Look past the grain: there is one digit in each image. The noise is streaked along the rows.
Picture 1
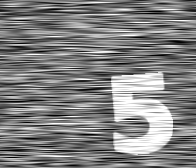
5
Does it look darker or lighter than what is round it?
lighter
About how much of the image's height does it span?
half
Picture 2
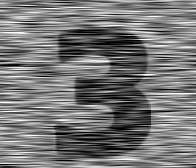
3
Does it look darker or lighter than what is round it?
darker
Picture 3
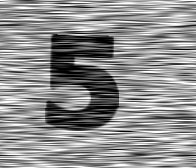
5
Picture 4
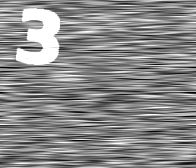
3
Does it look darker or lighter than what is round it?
lighter
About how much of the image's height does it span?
a third
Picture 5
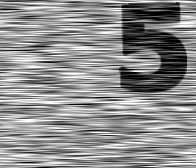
5
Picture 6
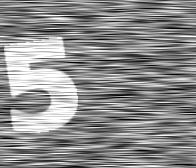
5
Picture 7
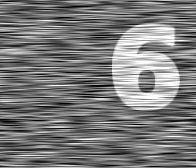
6
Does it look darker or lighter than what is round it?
lighter
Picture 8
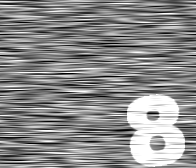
8
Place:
bottom right
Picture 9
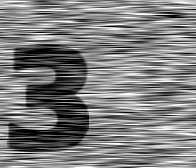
3
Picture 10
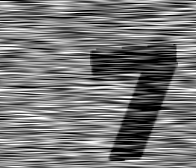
7
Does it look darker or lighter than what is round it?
darker
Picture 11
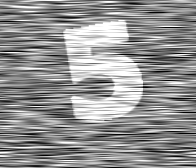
5
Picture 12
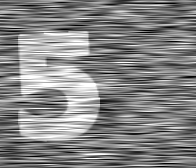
5
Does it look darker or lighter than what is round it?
lighter
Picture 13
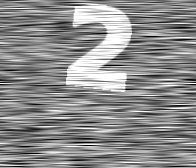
2
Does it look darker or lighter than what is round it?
lighter
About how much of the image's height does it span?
half
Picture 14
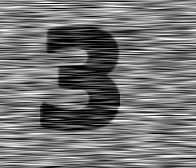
3
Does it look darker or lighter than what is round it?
darker
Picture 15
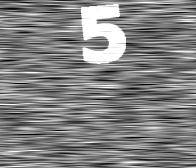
5
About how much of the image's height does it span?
a third
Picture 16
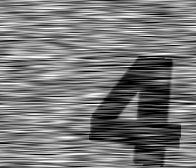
4
